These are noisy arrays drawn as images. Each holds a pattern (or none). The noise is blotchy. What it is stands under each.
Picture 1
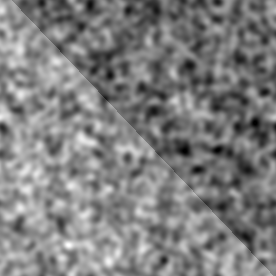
a sharp edge
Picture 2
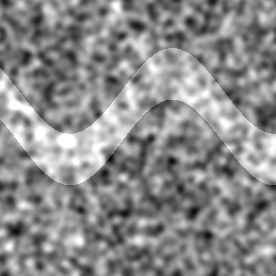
a wavy band
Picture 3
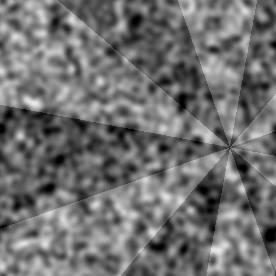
spokes from one point
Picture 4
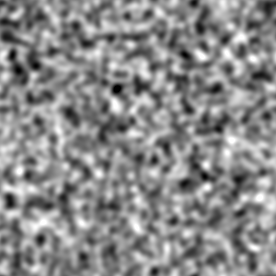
only noise
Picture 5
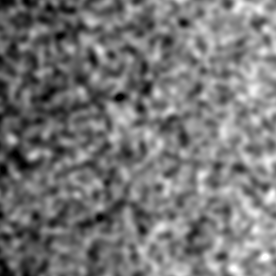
a smooth slope
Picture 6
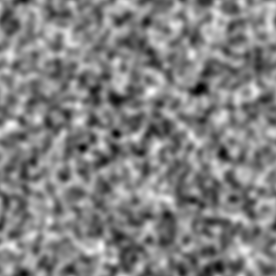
only noise
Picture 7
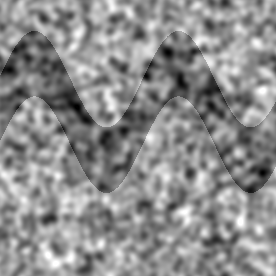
a wavy band
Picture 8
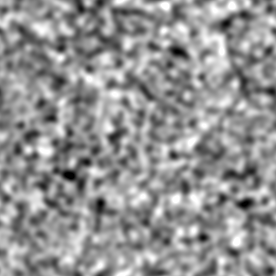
only noise
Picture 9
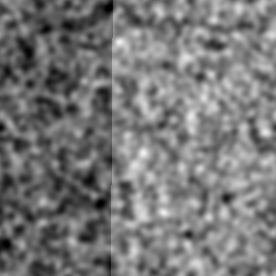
a sharp edge
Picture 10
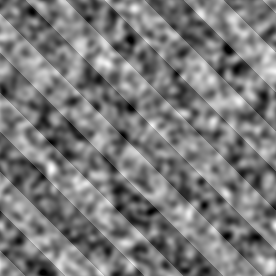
diagonal stripes
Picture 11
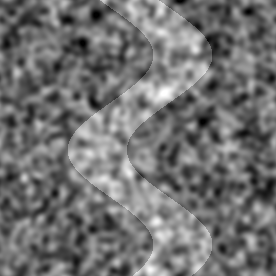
a wavy band
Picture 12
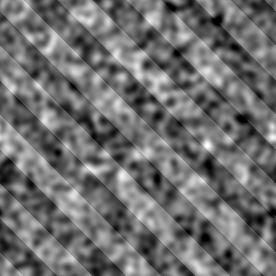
diagonal stripes
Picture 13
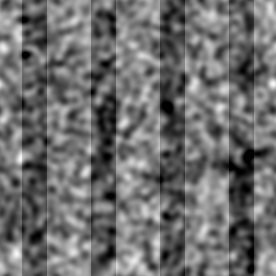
vertical stripes
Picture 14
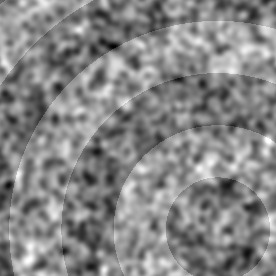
rings round one point
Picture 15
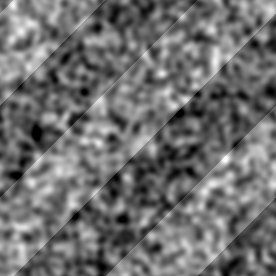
diagonal stripes
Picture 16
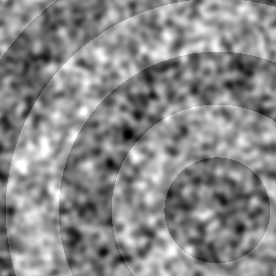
rings round one point
